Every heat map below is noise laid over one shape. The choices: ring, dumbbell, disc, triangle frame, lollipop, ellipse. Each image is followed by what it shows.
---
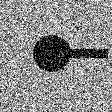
lollipop
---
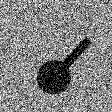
lollipop
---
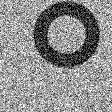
ring
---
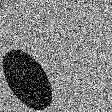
ellipse
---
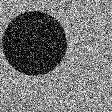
disc
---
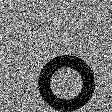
ring
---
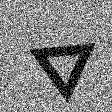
triangle frame
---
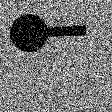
lollipop
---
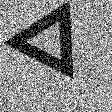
triangle frame
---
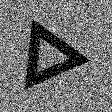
triangle frame
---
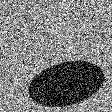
ellipse
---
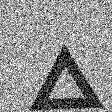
triangle frame
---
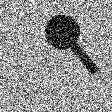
lollipop
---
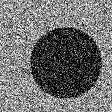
disc
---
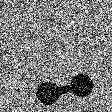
dumbbell
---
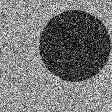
disc
